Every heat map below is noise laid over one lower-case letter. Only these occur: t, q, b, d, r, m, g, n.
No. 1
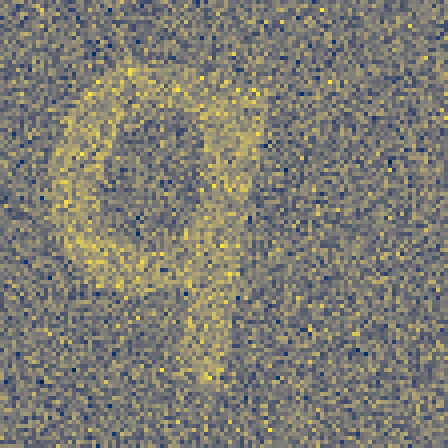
light q
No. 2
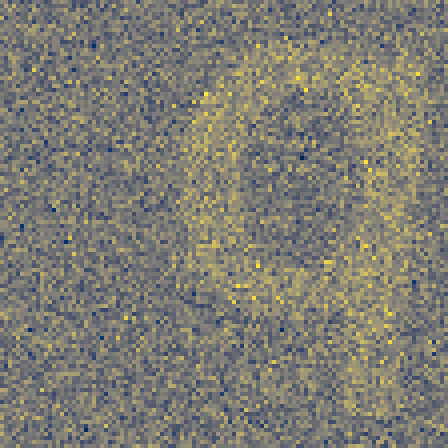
light q
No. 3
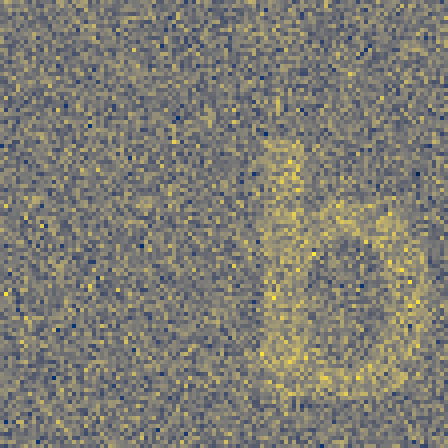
light b
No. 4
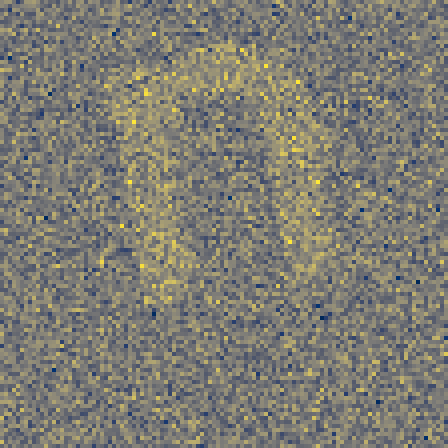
light n
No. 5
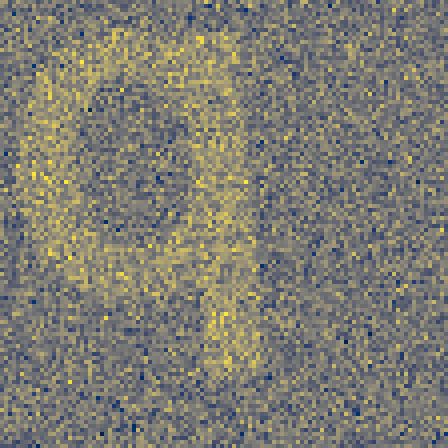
light q
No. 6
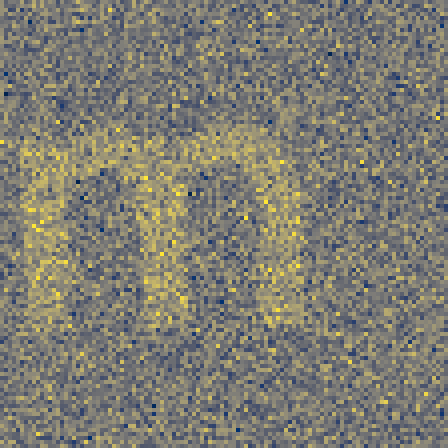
light m
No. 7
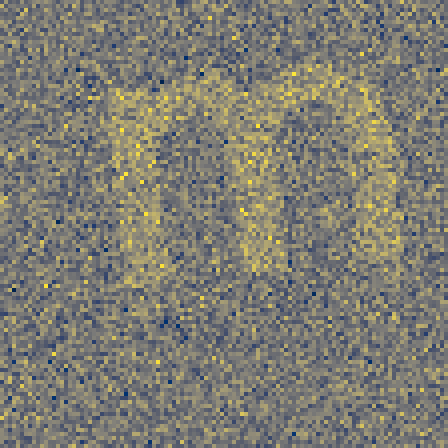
light m
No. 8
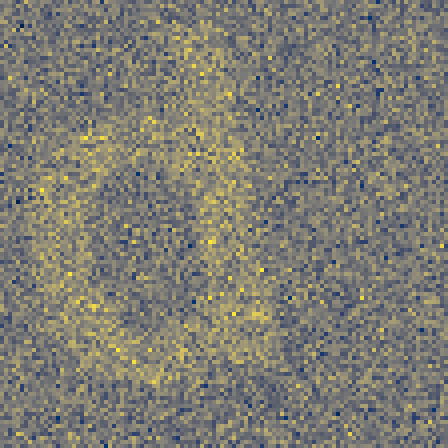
light d
